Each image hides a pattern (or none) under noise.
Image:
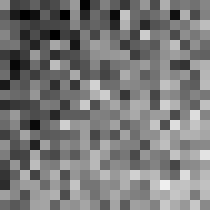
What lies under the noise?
a smooth slope
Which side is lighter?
bottom right
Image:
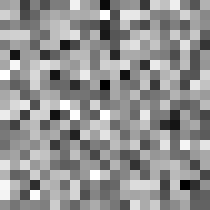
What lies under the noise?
only noise
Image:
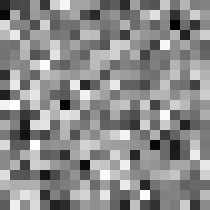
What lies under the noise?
only noise
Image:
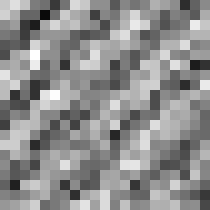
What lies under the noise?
diagonal stripes
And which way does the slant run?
bottom left to top right
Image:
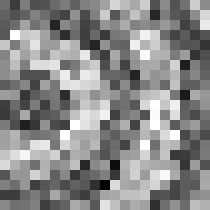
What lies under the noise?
rings round one point
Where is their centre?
middle left
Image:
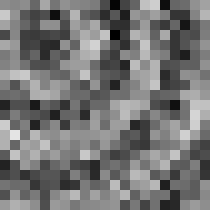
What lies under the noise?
rings round one point
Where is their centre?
top left
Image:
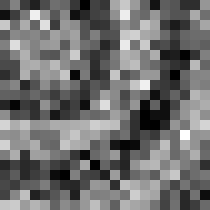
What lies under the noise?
rings round one point
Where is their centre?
top left
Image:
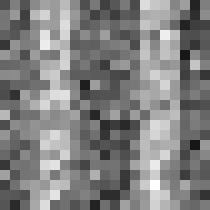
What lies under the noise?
vertical stripes
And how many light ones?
2
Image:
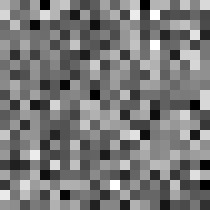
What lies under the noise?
only noise
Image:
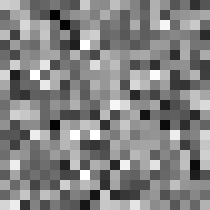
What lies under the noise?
only noise
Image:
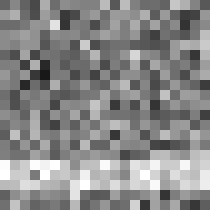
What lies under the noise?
one horizontal stripe
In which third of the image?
bottom
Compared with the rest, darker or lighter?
lighter
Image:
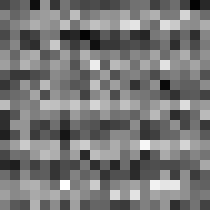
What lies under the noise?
horizontal stripes
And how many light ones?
5
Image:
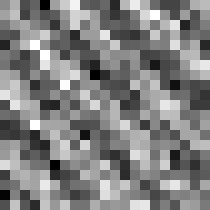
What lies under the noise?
diagonal stripes
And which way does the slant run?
top left to bottom right
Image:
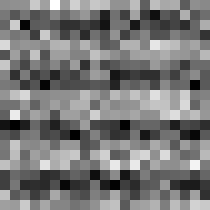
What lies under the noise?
horizontal stripes
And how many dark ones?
4
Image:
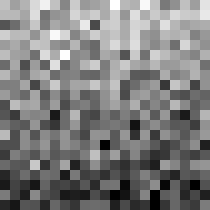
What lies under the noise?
a smooth slope
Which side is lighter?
top
